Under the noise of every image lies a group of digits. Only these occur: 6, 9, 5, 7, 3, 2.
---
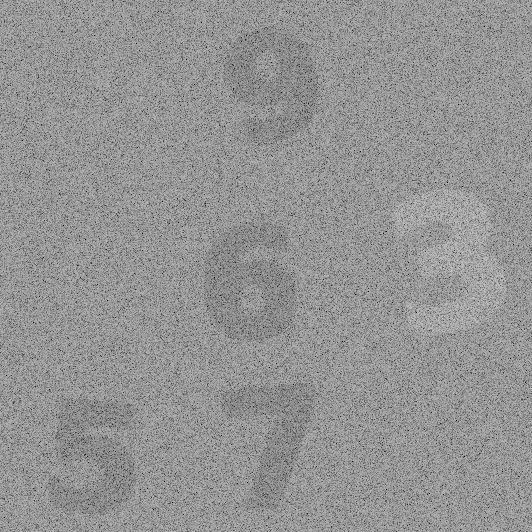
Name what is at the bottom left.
5
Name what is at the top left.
nothing
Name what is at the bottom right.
nothing
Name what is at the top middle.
9
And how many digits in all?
5
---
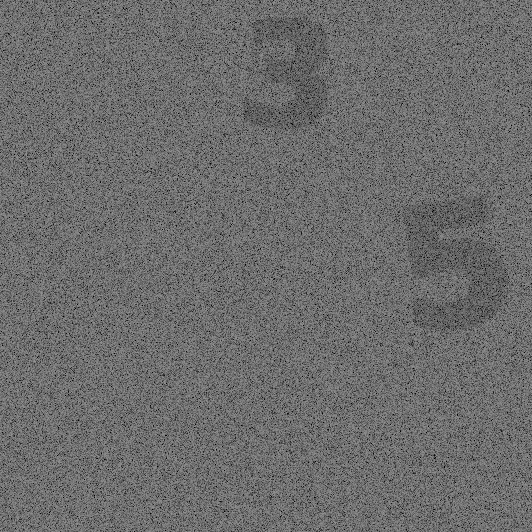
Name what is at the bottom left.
nothing
